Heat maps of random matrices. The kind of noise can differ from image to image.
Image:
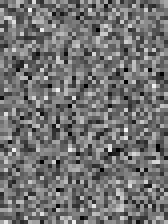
independent entries
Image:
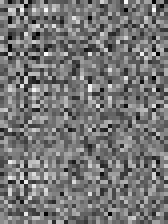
low rank plus noise
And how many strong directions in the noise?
one
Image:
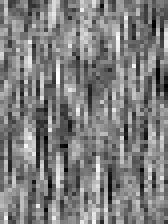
streaked along the columns
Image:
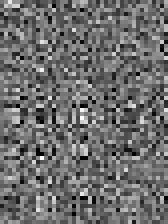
low rank plus noise
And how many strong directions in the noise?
one
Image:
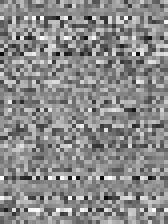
rows of uneven size
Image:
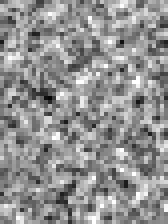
blotchy
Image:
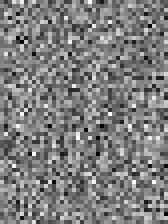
low rank plus noise
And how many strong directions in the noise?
five to eight
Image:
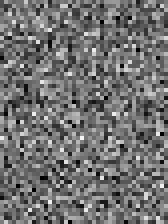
independent entries
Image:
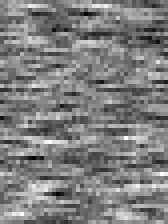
streaked along the rows
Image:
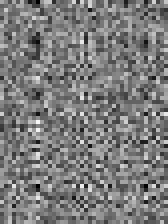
low rank plus noise
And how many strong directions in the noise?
one
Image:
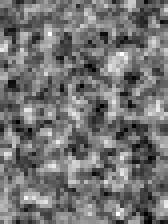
blotchy
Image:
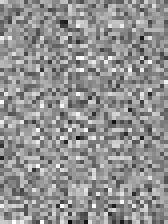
low rank plus noise
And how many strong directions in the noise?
one
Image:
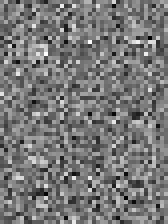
low rank plus noise
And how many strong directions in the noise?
three or four
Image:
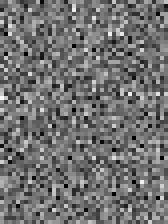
low rank plus noise
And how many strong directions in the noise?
five to eight
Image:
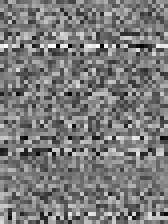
rows of uneven size
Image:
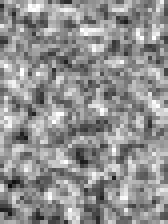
blotchy
